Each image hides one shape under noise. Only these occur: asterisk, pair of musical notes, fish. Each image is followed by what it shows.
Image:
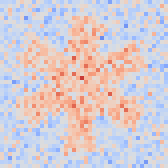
asterisk
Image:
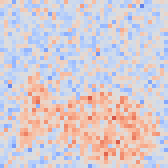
fish
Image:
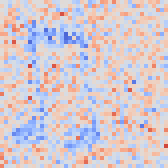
pair of musical notes
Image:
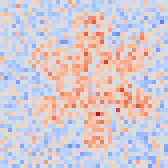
asterisk
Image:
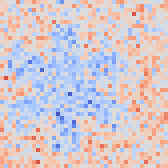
asterisk
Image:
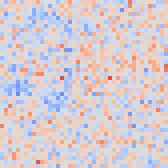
pair of musical notes
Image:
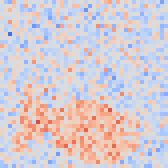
fish
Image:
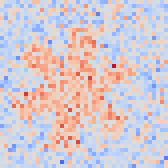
asterisk
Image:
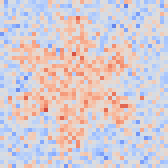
asterisk
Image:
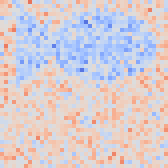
fish
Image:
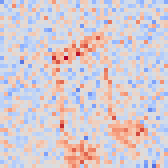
pair of musical notes
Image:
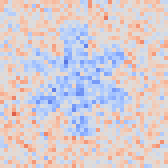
asterisk
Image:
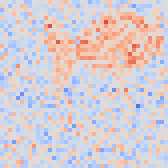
fish
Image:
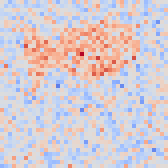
fish
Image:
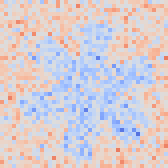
asterisk
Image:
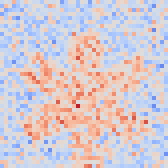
asterisk
